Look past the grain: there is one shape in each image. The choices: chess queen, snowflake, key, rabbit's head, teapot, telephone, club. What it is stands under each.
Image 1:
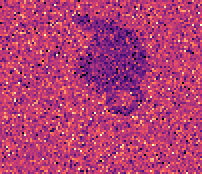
teapot
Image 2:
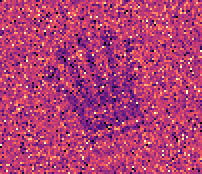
chess queen
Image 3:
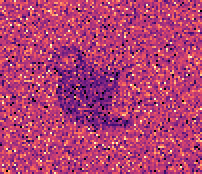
teapot
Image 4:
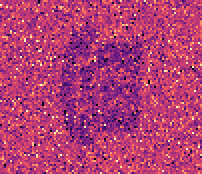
telephone
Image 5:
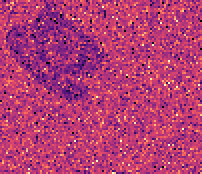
telephone
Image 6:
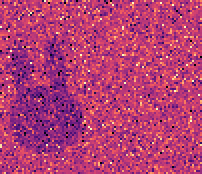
rabbit's head
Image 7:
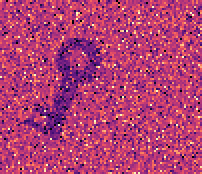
key
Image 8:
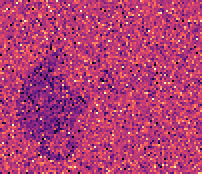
teapot
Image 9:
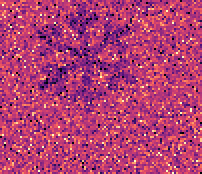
snowflake
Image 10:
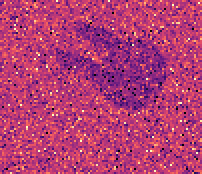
rabbit's head
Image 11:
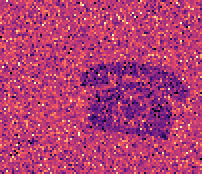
telephone
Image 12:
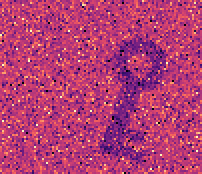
key
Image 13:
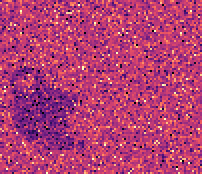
teapot
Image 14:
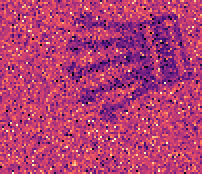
chess queen
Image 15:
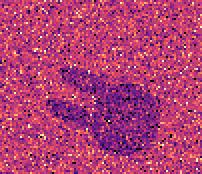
rabbit's head
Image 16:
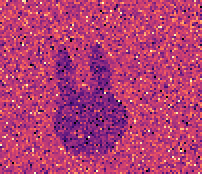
rabbit's head
